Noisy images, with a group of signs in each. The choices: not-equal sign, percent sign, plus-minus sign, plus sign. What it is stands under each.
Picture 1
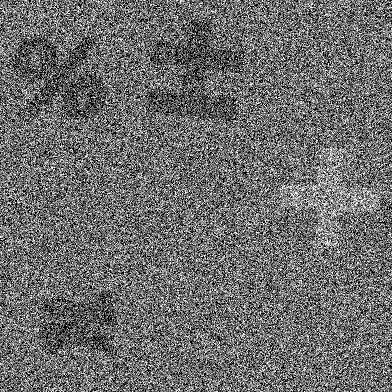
top left: dark percent sign; top middle: dark plus-minus sign; middle right: light plus sign; bottom left: dark not-equal sign
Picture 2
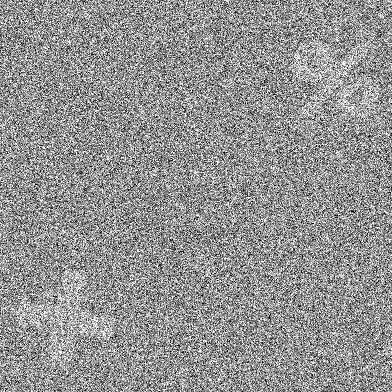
top right: light percent sign; bottom left: light plus sign
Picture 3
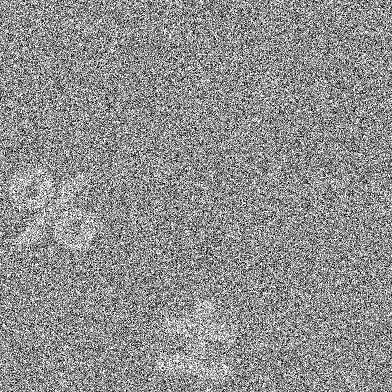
middle left: light percent sign; bottom middle: light plus-minus sign
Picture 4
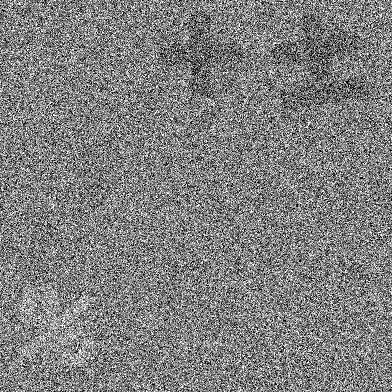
top middle: dark plus sign; top right: dark plus-minus sign; bottom left: light percent sign
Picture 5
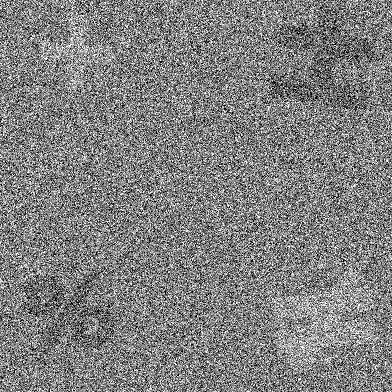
top left: light plus sign; top right: dark plus-minus sign; bottom left: dark percent sign; bottom right: light not-equal sign
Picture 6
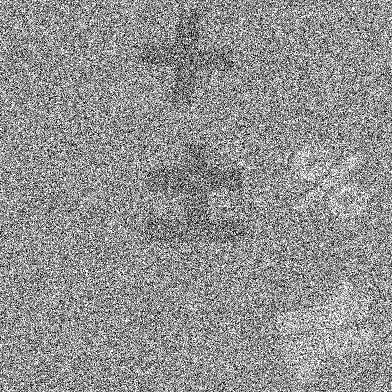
top middle: dark plus sign; centre: dark plus-minus sign; middle right: light percent sign; bottom right: light not-equal sign
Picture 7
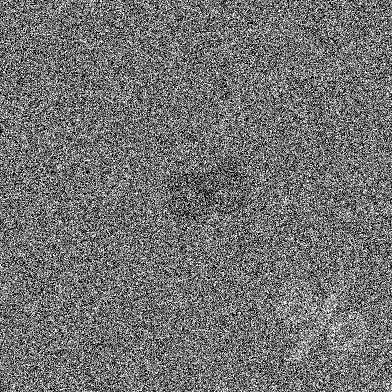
centre: dark not-equal sign; bottom right: light percent sign
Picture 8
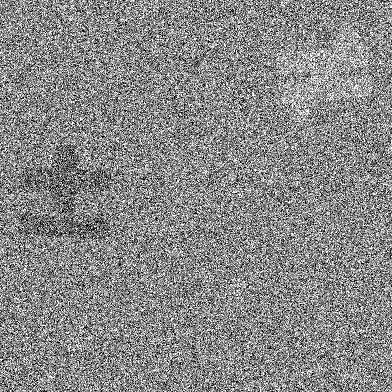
top right: light not-equal sign; middle left: dark plus-minus sign
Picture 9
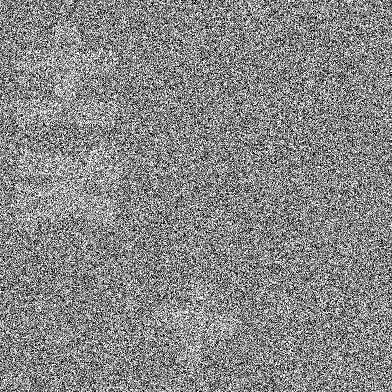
top left: light plus-minus sign; middle left: light not-equal sign; bottom middle: light plus sign
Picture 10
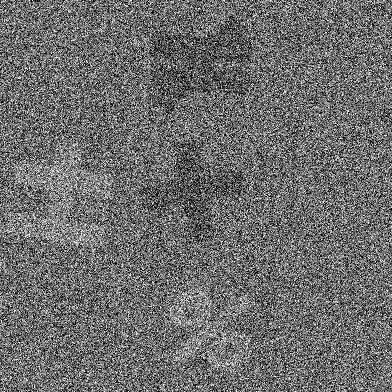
top middle: dark not-equal sign; middle left: light plus-minus sign; centre: dark plus sign; bottom middle: light percent sign
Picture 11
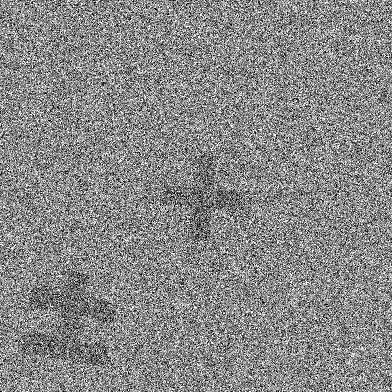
centre: dark plus sign; bottom left: dark plus-minus sign
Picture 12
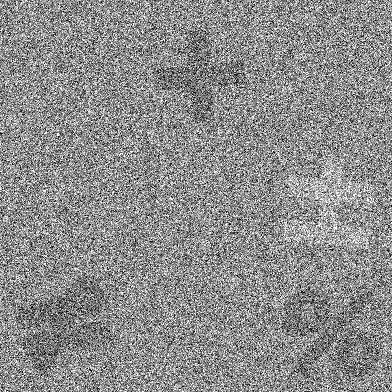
top middle: dark plus sign; middle right: light plus-minus sign; bottom left: dark not-equal sign; bottom right: dark percent sign
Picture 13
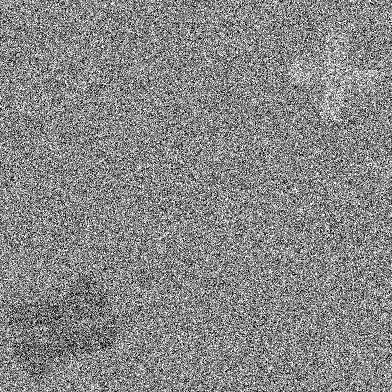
top right: light plus sign; bottom left: dark not-equal sign
